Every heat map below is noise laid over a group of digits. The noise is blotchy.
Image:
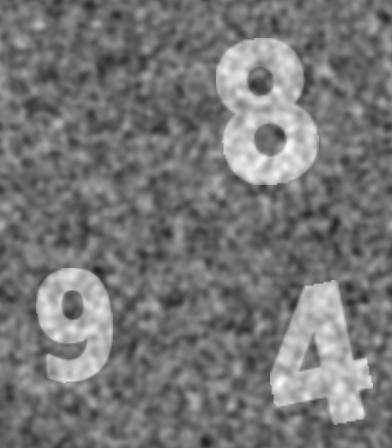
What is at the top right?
8
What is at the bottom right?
4
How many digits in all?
3
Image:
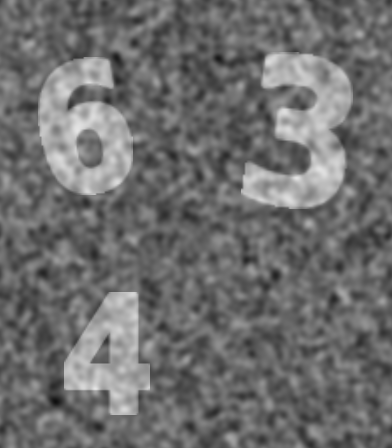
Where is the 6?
top left
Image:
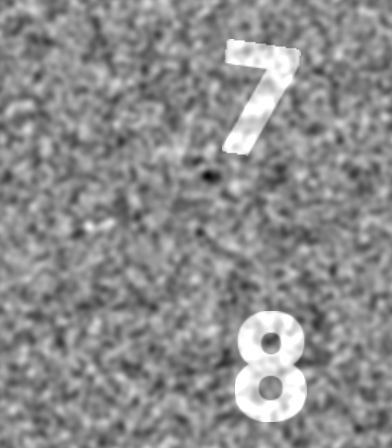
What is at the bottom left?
nothing
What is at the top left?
nothing
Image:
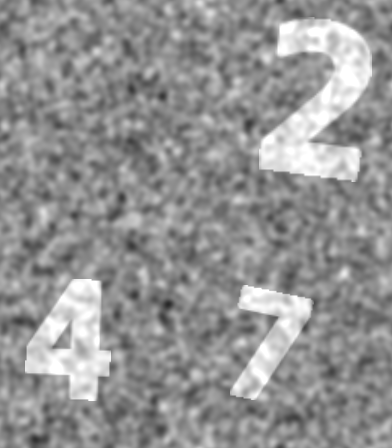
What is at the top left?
nothing
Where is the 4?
bottom left
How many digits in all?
3
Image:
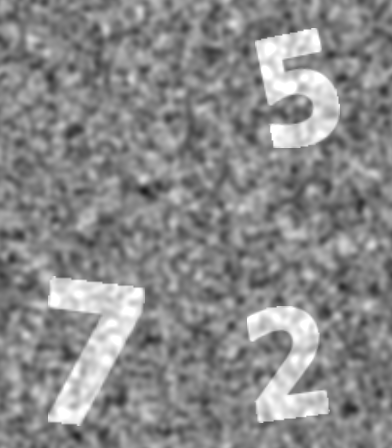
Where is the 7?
bottom left
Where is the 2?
bottom right
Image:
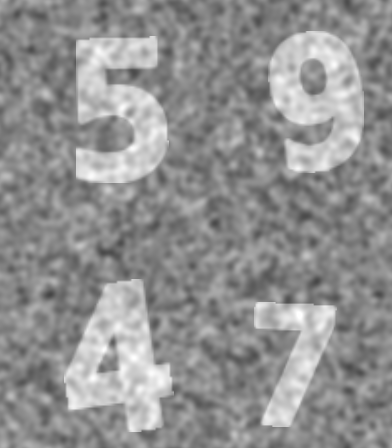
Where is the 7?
bottom right
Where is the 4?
bottom left
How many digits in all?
4
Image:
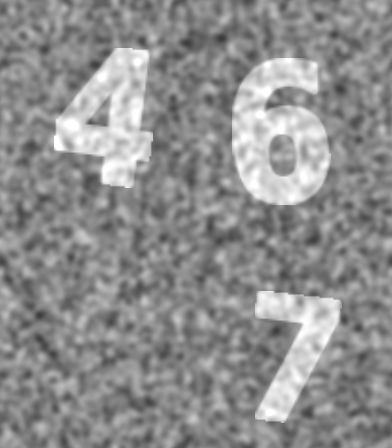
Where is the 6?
top right
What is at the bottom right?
7
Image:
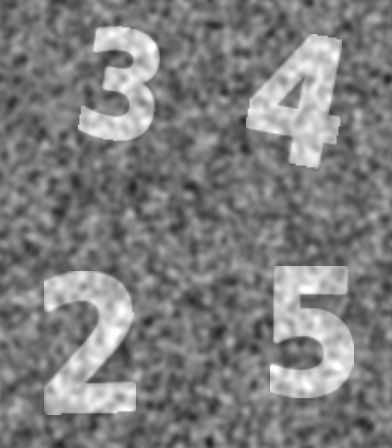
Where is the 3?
top left
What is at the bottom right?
5
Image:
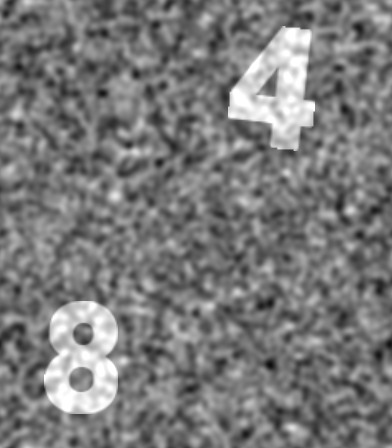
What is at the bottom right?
nothing
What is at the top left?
nothing
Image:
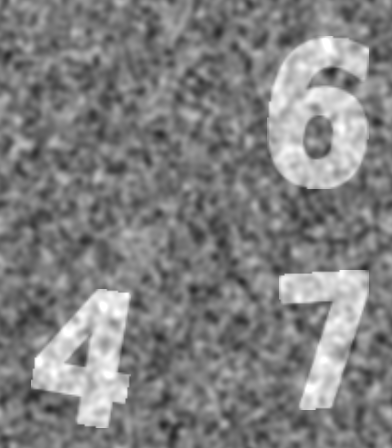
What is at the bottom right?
7
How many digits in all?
3
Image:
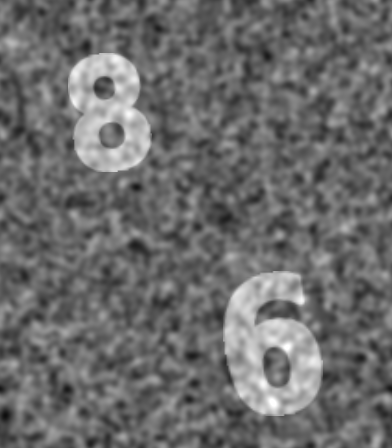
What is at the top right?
nothing
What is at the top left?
8
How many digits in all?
2
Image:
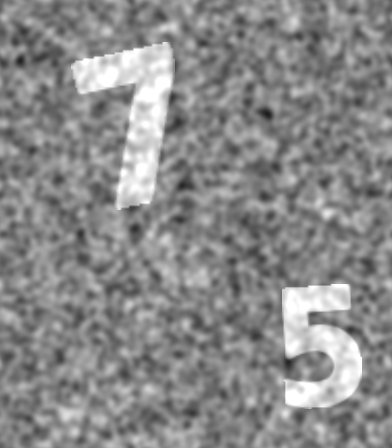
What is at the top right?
nothing
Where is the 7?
top left
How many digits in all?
2
